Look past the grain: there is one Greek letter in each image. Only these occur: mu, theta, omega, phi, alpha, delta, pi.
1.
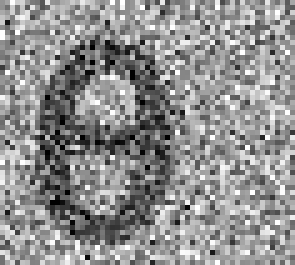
dark theta
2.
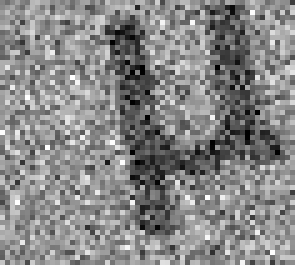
dark mu
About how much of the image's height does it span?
nearly all
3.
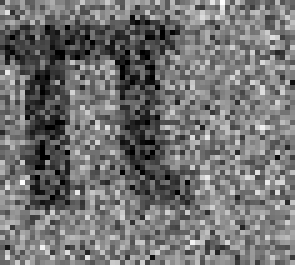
dark pi
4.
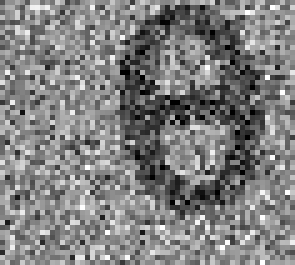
dark theta
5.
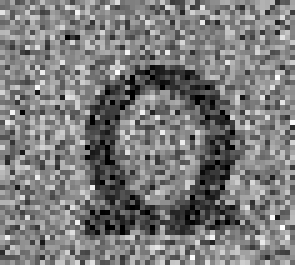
dark omega
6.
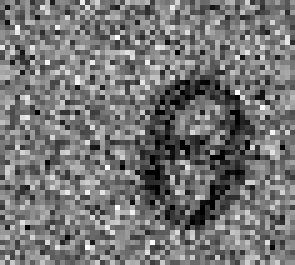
dark theta
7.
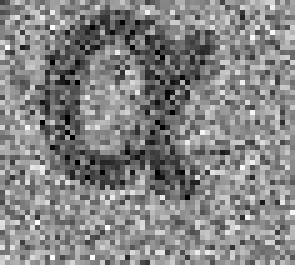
dark alpha
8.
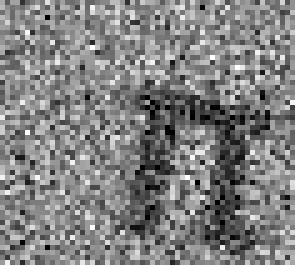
dark pi
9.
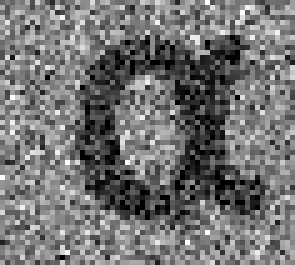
dark alpha
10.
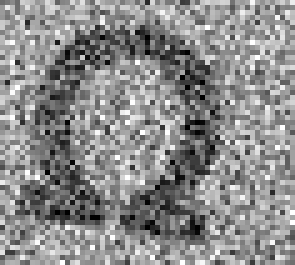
dark omega
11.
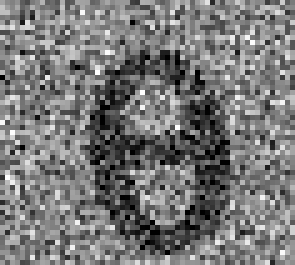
dark theta
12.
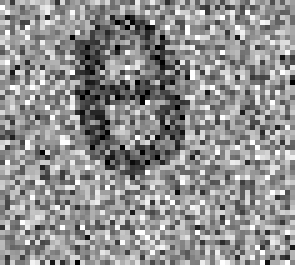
dark theta
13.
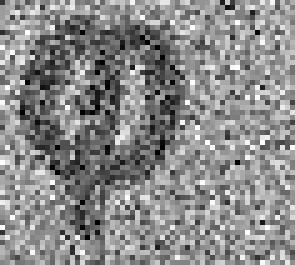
dark phi
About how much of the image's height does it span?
nearly all
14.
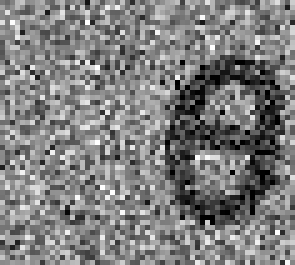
dark theta
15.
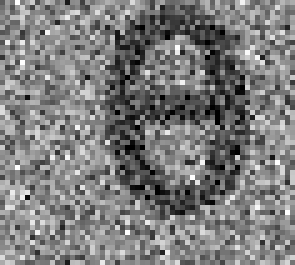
dark theta
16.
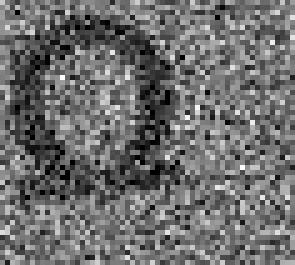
dark omega
